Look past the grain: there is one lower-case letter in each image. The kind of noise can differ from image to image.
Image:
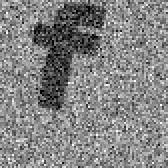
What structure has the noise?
independent entries
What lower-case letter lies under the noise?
f
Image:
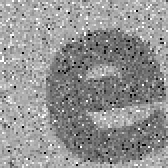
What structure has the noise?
heavy tails
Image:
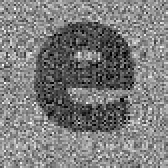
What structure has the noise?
low rank plus noise
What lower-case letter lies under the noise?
e
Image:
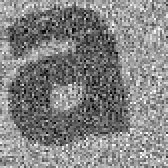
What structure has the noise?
low rank plus noise
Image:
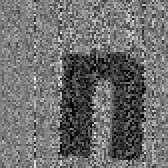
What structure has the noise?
columns of uneven size
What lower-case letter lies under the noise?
n
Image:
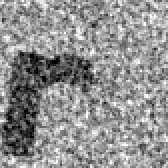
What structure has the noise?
blotchy
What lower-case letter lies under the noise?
r
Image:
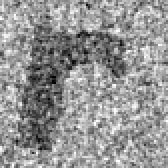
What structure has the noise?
blotchy
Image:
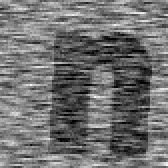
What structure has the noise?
streaked along the rows
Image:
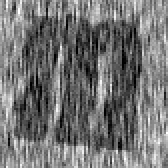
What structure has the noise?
streaked along the columns
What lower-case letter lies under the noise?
m
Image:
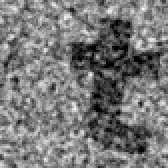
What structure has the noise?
blotchy
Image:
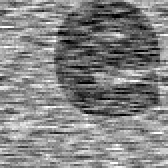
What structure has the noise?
streaked along the rows
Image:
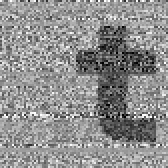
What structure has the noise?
rows of uneven size
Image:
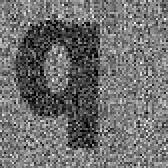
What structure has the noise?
low rank plus noise
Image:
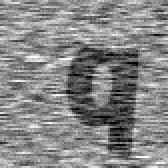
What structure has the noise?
streaked along the rows
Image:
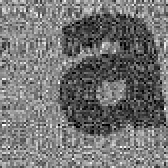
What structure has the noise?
low rank plus noise
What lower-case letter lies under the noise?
a
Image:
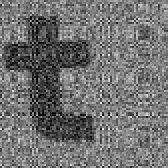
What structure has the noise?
low rank plus noise
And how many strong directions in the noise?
one
